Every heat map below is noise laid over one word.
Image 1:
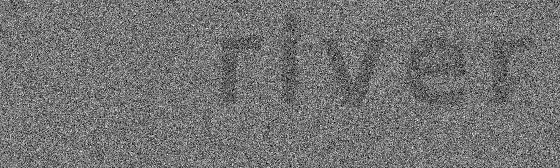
river
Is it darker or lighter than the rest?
darker
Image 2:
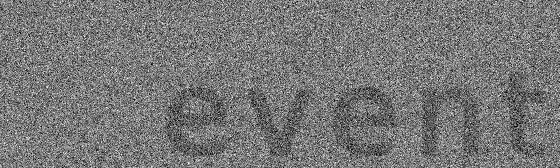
event
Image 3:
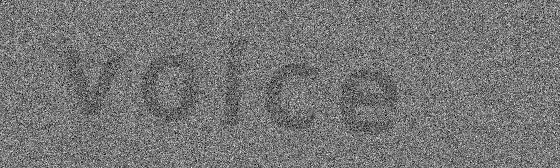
voice
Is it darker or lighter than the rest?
darker
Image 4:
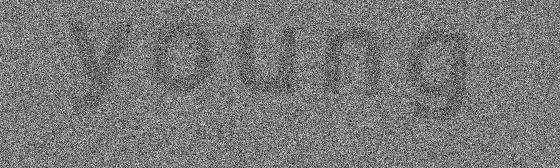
young
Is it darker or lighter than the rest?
darker
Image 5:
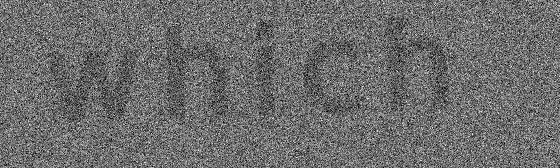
which
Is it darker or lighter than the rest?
darker
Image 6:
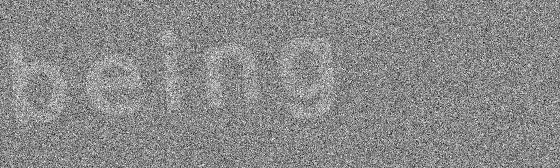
being
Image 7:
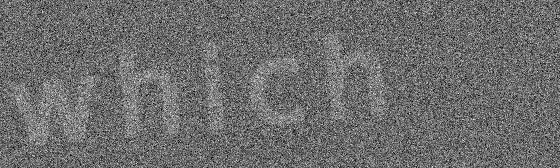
which
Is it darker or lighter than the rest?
lighter
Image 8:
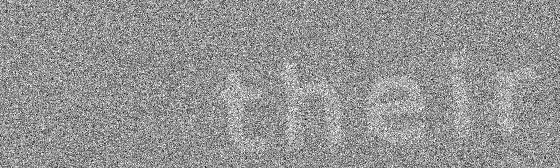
their
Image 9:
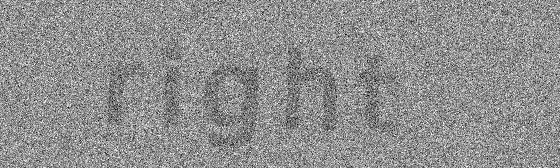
right
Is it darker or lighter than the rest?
darker
